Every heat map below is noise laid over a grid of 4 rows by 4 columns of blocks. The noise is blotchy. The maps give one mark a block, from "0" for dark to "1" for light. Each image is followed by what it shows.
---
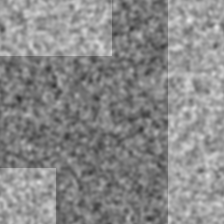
1 1 0 1
0 0 0 1
0 0 0 1
1 0 0 1
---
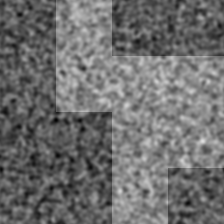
0 1 0 0
0 1 1 1
0 0 1 1
0 0 1 0
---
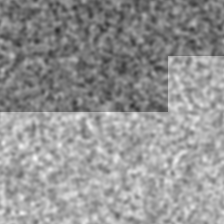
0 0 0 0
0 0 0 1
1 1 1 1
1 1 1 1
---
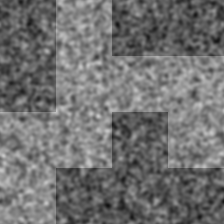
0 1 0 0
0 1 1 1
1 1 0 1
1 0 0 0
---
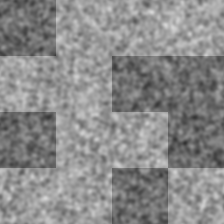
0 1 1 1
1 1 0 0
0 1 1 0
1 1 0 1
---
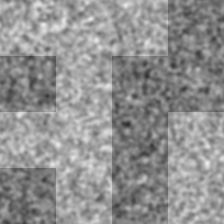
1 1 1 0
0 1 0 0
1 1 0 1
0 1 0 1
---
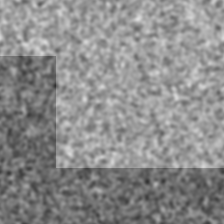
1 1 1 1
0 1 1 1
0 1 1 1
0 0 0 0
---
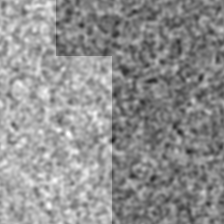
1 0 0 0
1 1 0 0
1 1 0 0
1 1 0 0
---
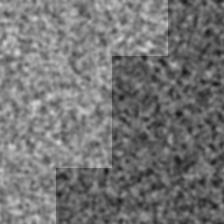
1 1 1 0
1 1 0 0
1 1 0 0
1 0 0 0
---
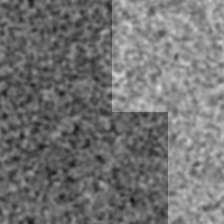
0 0 1 1
0 0 1 1
0 0 0 1
0 0 0 1
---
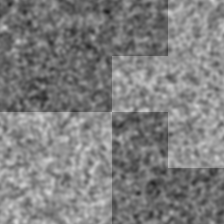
0 0 0 1
0 0 1 1
1 1 0 1
1 1 0 0
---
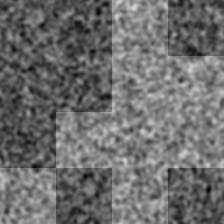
0 0 1 0
0 0 1 1
0 1 1 1
1 0 1 0
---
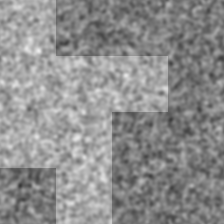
1 0 0 0
1 1 1 0
1 1 0 0
0 1 0 0
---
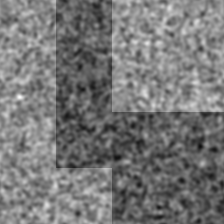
1 0 1 1
1 0 1 1
1 0 0 0
1 1 0 0
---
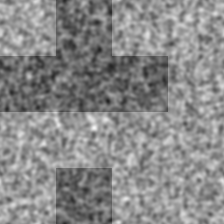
1 0 1 1
0 0 0 1
1 1 1 1
1 0 1 1
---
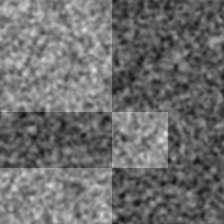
1 1 0 0
1 1 0 0
0 0 1 0
1 1 0 0
